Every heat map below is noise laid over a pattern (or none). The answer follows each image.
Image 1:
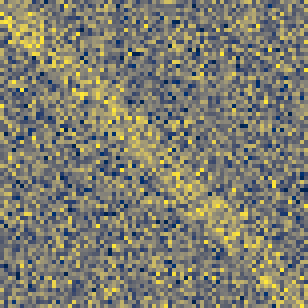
a diagonal band
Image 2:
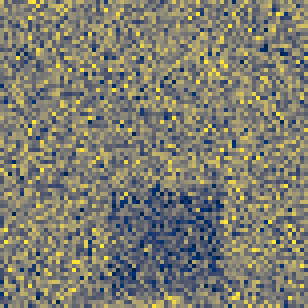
one block
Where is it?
bottom middle
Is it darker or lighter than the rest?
darker
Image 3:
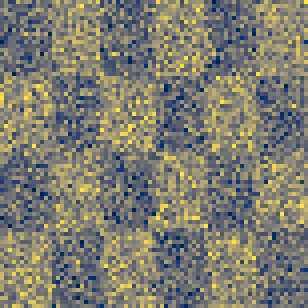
a checkerboard
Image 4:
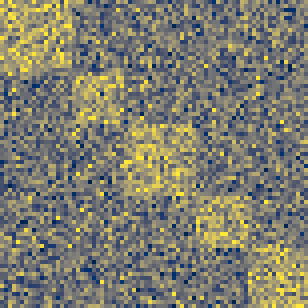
blocks along the diagonal
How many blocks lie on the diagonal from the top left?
5
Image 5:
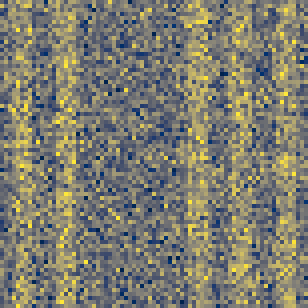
bands of columns
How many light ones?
5
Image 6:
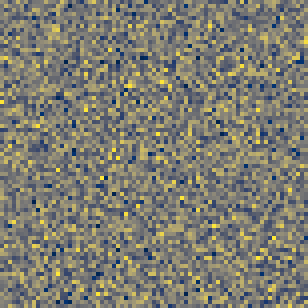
only noise
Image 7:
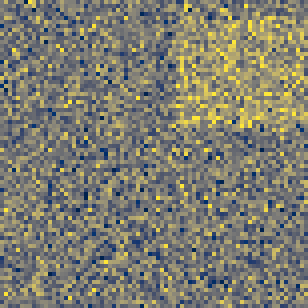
one block
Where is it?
top right
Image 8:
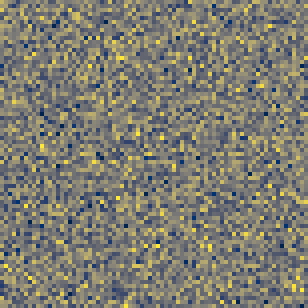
only noise
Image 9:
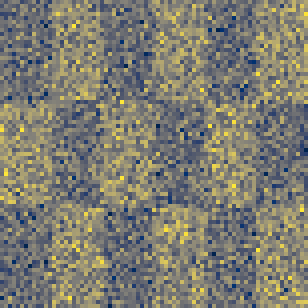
a checkerboard
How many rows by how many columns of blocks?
3 by 6
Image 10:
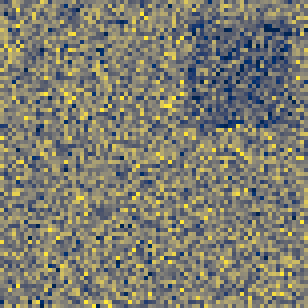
one block
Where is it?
top right
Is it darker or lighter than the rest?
darker
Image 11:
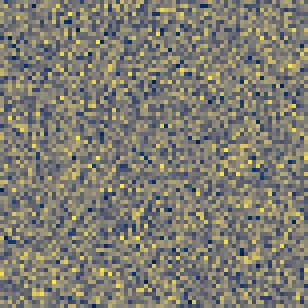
only noise
